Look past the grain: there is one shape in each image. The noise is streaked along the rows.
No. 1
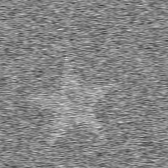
light star
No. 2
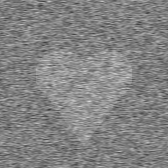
light heart
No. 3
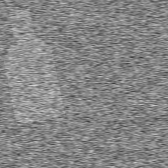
light bottle
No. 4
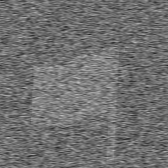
light flag
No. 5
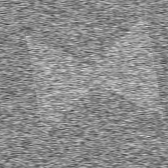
light bow tie
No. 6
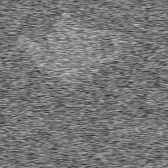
light teapot
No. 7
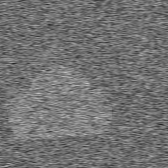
light cloud
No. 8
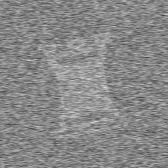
light chess rook
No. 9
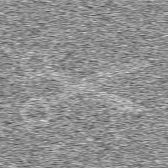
light pair of scissors
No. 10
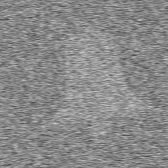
light bell
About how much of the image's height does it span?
two thirds
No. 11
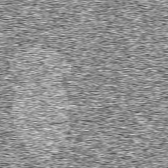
light footprint
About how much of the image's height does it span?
two thirds
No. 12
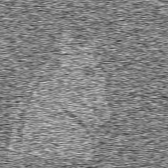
light chess knight
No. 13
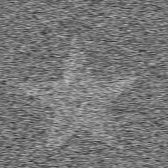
light star
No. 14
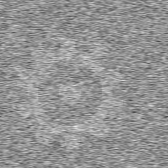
light gear
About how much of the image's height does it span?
two thirds
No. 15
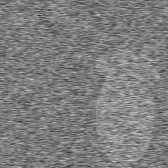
light footprint
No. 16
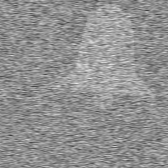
light bell
